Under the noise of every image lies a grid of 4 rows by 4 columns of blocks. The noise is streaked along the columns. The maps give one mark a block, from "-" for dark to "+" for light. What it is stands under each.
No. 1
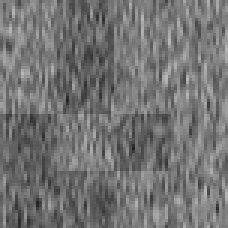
+-++
+-++
-+-+
--++
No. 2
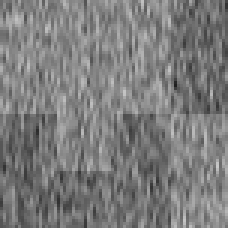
+++-
+++-
-+-+
---+
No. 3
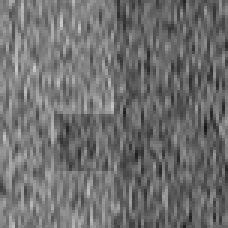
++--
++--
+---
++--
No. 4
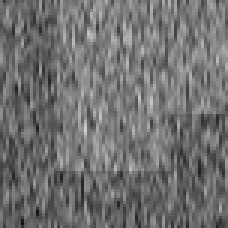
-+++
-+++
-++-
----
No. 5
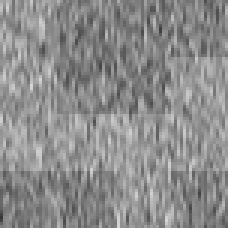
+---
+--+
++++
--+-
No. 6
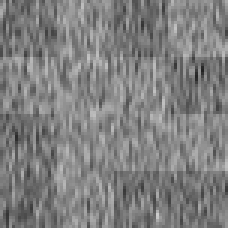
-+-+
+++-
-+++
-+--
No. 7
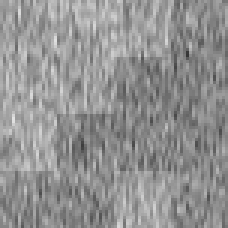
+++-
++--
+---
--+-
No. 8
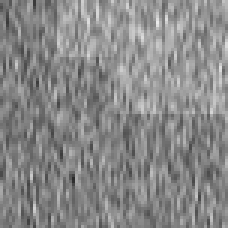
-+++
--++
----
----
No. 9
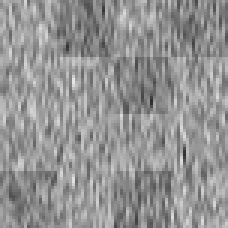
+-+-
++-+
++++
-+-+
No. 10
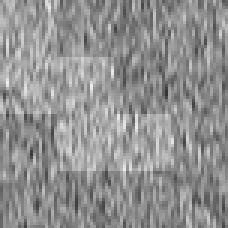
+---
++--
-++-
----
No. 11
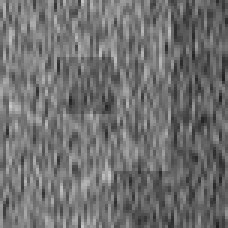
+++-
+-+-
+++-
++--
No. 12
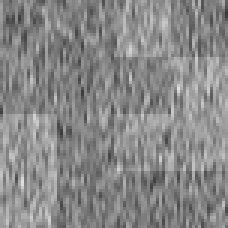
--+-
---+
+-++
+---
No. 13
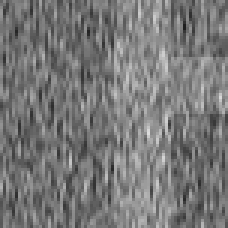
--+-
--++
--+-
--+-
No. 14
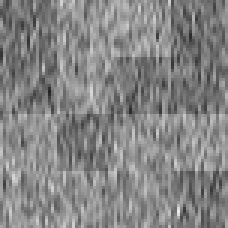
-++-
-+--
+-++
+++-
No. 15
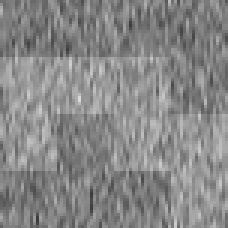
----
+++-
+-++
---+
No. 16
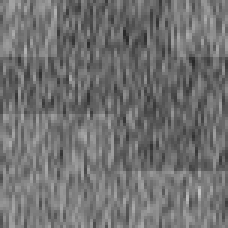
+--+
----
++--
++++
